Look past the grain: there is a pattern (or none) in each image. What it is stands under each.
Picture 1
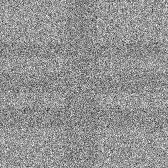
bands of rows crossing bands of columns
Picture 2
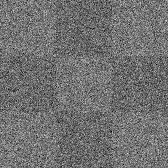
a checkerboard
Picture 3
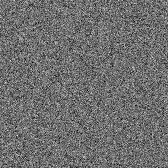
only noise
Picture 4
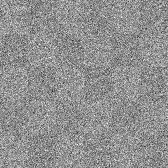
a checkerboard
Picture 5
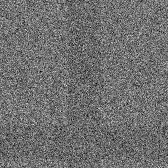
bands of rows crossing bands of columns
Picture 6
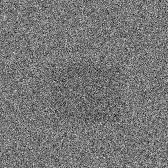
one block
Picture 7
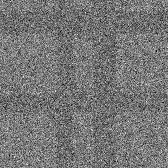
bands of rows crossing bands of columns
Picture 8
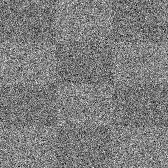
a checkerboard
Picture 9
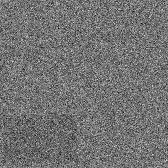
one block
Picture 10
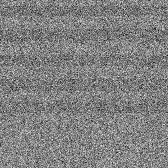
bands of rows
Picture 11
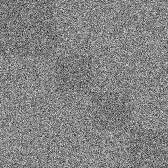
blocks along the diagonal
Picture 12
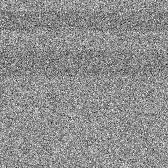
bands of rows
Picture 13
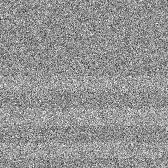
bands of rows
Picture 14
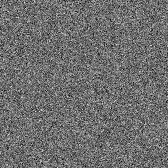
only noise
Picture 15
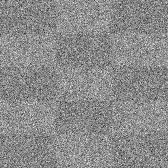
a checkerboard
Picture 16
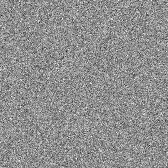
only noise
